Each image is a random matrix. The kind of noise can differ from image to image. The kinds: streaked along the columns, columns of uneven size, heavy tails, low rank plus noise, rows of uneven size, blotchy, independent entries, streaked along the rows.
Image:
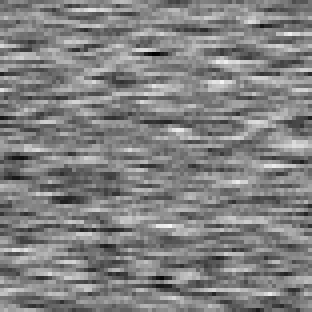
streaked along the rows
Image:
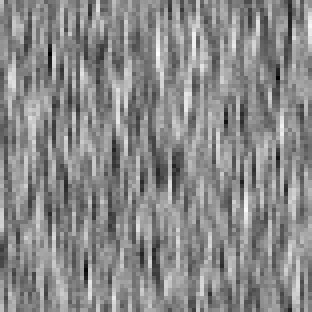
streaked along the columns
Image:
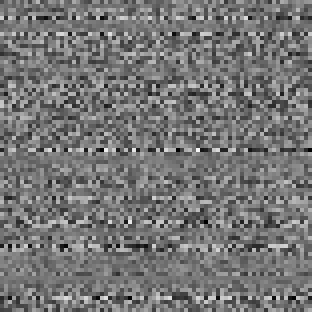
rows of uneven size
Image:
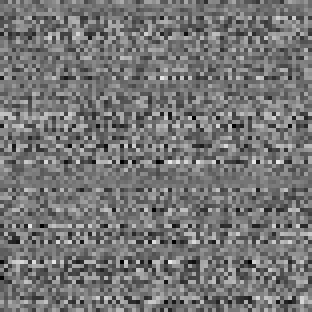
rows of uneven size
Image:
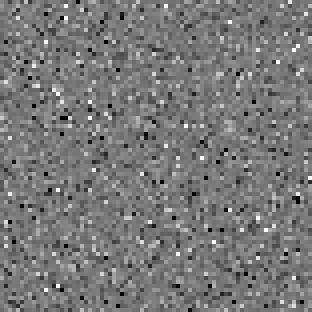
heavy tails
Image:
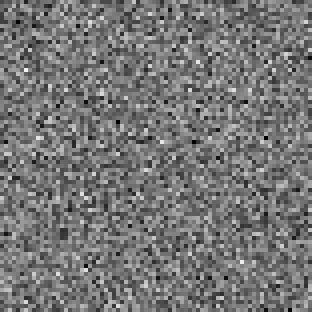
independent entries
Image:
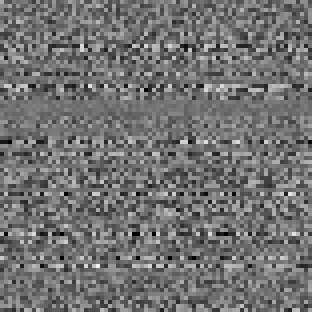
rows of uneven size
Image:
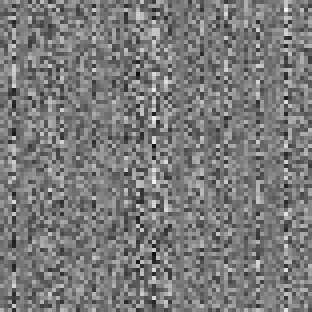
columns of uneven size
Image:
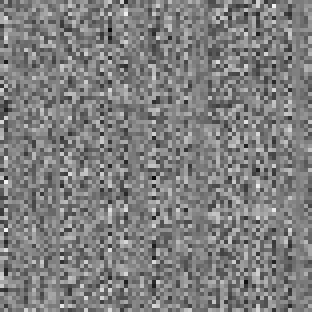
columns of uneven size
